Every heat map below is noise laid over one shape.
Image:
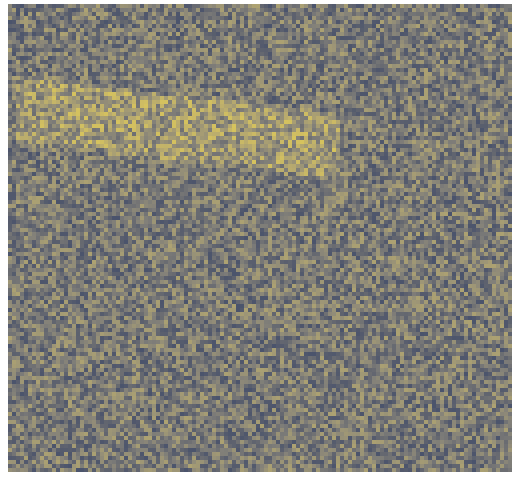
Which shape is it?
bar
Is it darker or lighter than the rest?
lighter
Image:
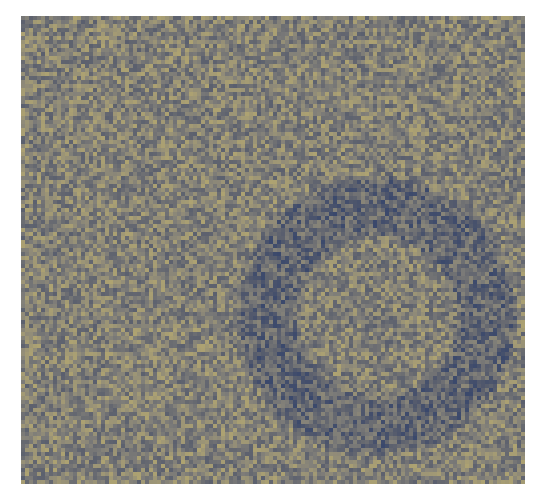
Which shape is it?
ring
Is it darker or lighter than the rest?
darker
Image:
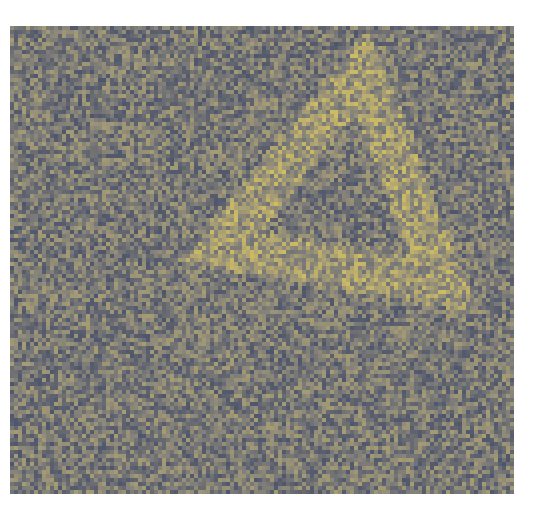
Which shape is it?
triangle frame
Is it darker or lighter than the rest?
lighter
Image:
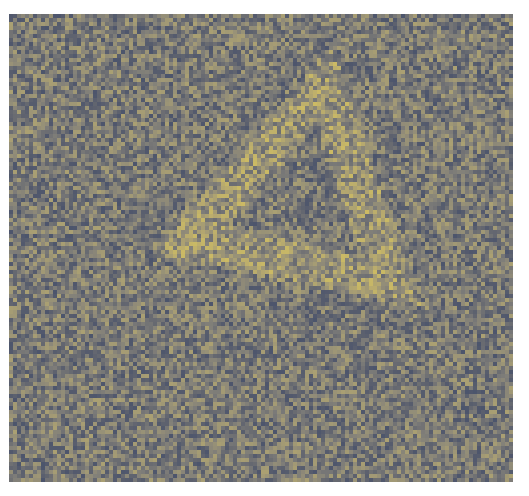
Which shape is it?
triangle frame
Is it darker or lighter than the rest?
lighter
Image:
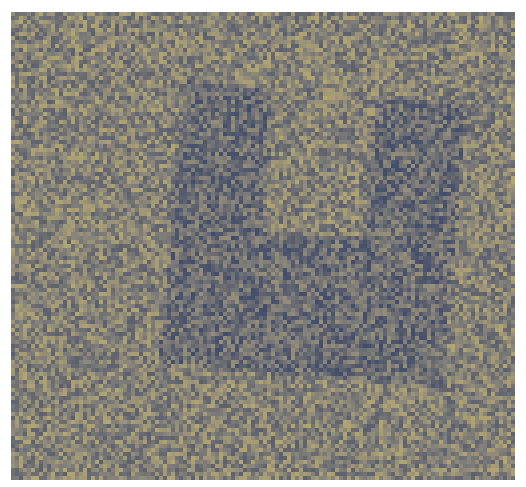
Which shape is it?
square with a notch
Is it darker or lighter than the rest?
darker
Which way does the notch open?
up
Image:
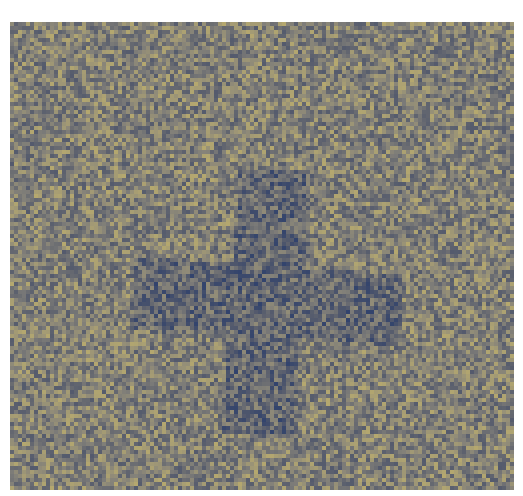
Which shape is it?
cross
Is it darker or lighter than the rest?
darker
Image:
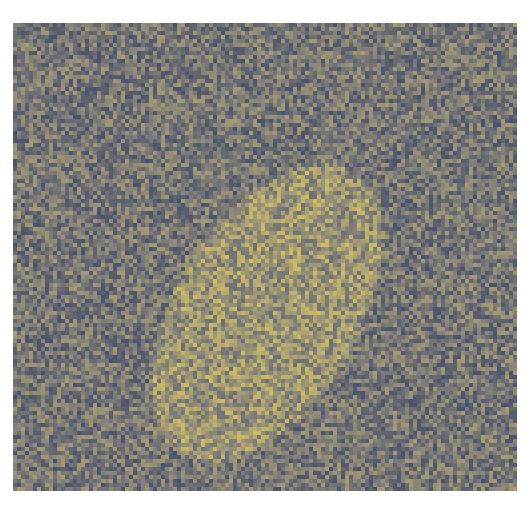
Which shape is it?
ellipse
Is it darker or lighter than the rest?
lighter
